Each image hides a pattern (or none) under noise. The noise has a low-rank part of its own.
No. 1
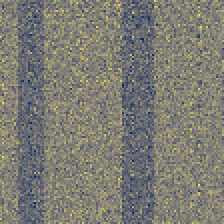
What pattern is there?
bands of columns
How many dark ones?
2
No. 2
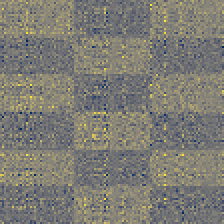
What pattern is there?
a checkerboard
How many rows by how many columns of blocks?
6 by 3
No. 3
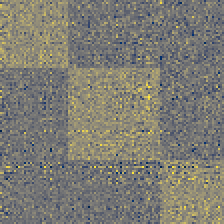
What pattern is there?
blocks along the diagonal
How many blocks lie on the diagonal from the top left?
3
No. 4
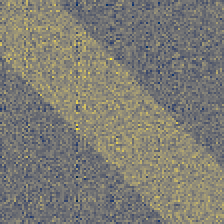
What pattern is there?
a diagonal band
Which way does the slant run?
top left to bottom right
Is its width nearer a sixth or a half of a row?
a half
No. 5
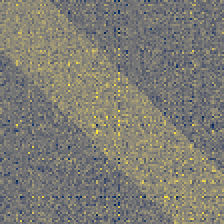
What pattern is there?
a diagonal band
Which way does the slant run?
top left to bottom right
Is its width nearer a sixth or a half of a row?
a half
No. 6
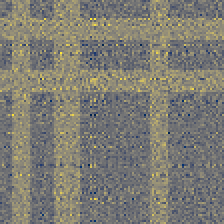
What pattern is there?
bands of rows crossing bands of columns
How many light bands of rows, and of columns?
2 and 3
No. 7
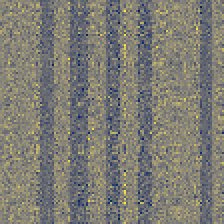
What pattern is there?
bands of columns
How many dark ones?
5
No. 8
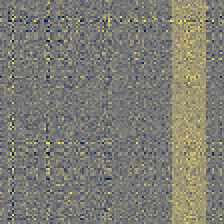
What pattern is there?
one band of columns
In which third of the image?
right
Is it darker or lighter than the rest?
lighter
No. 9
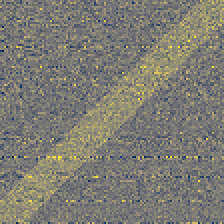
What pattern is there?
a diagonal band
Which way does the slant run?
bottom left to top right
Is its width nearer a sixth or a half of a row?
a sixth
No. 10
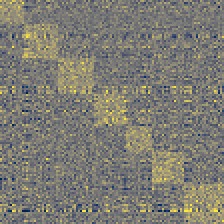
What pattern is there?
blocks along the diagonal
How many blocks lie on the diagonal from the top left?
7
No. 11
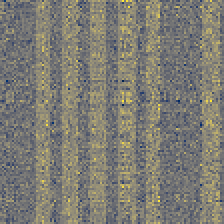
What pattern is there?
bands of columns
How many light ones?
6
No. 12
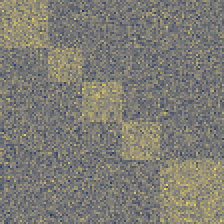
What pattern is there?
blocks along the diagonal
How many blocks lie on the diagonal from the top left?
5
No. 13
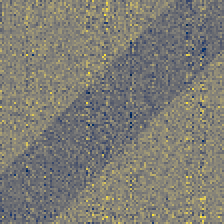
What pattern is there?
a diagonal band
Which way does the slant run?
bottom left to top right
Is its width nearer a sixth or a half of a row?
a half
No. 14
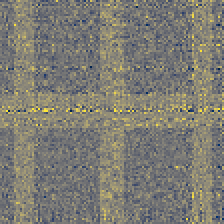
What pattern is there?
bands of rows crossing bands of columns
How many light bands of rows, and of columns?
1 and 3
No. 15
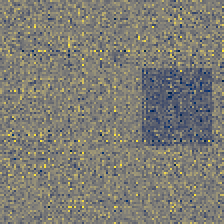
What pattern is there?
one block
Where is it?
middle right
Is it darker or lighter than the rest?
darker
